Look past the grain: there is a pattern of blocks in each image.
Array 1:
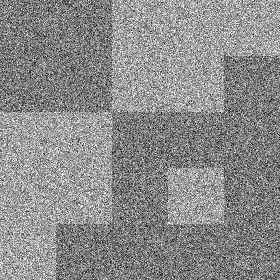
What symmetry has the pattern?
mirrored about the diagonal from the top left
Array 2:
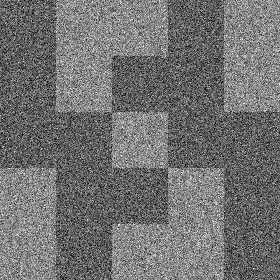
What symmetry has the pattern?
the same after a half turn
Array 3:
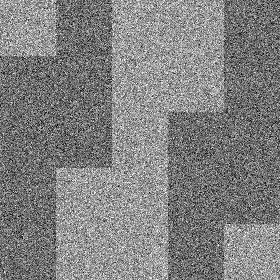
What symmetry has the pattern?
the same after a half turn
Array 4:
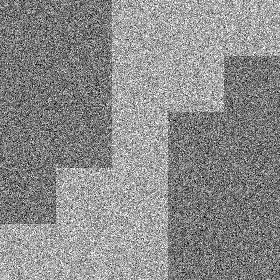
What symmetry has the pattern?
the same after a half turn
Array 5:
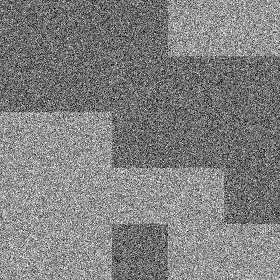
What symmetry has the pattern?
no symmetry
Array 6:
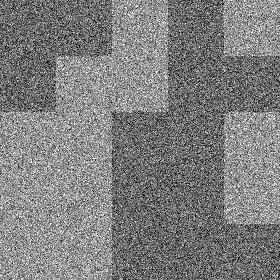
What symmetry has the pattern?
no symmetry
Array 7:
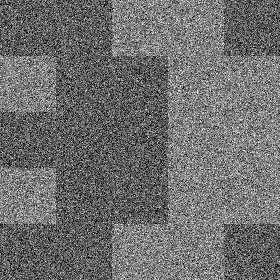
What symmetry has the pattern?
top and bottom mirror each other
